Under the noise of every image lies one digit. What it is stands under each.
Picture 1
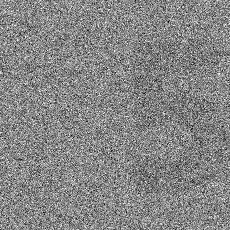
5
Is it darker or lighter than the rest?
darker
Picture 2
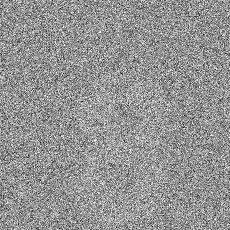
8
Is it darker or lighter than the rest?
lighter
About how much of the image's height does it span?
two thirds
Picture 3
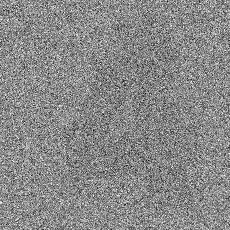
4
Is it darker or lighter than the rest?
darker
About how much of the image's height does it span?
nearly all
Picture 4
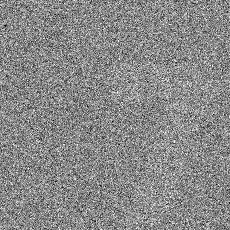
7
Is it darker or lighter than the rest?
lighter
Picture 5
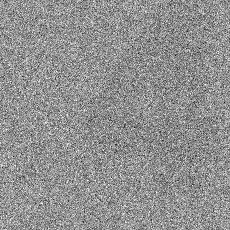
4
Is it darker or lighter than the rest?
darker
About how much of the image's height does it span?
nearly all
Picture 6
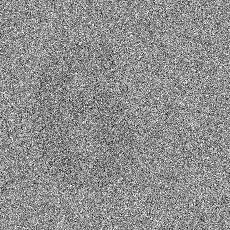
6
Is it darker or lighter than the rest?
darker
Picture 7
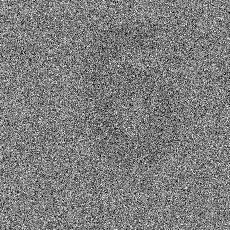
6
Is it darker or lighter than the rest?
darker
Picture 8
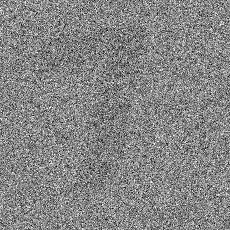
7
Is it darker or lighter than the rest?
darker
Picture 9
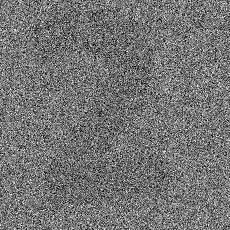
2
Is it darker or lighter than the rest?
darker
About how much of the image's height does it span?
nearly all
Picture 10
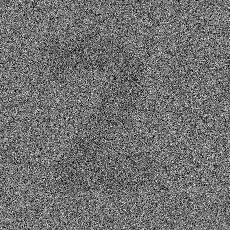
2
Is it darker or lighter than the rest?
darker
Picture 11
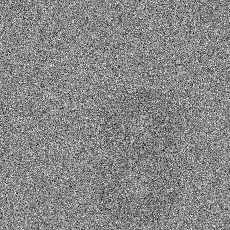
8
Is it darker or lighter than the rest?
darker
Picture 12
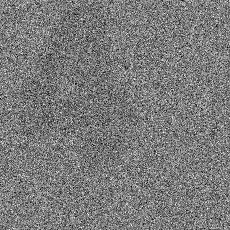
4
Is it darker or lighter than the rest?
darker
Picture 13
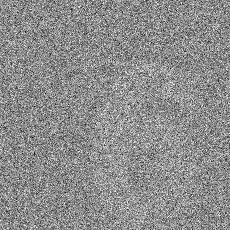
6
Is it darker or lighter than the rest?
lighter
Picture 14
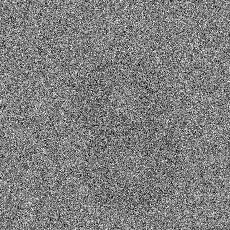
8
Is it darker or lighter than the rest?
darker
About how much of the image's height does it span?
two thirds
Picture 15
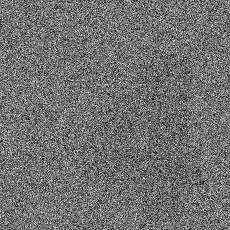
4
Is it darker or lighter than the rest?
darker
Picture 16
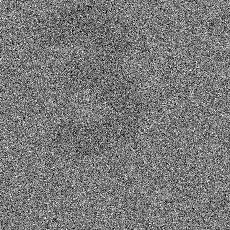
3
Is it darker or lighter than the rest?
darker
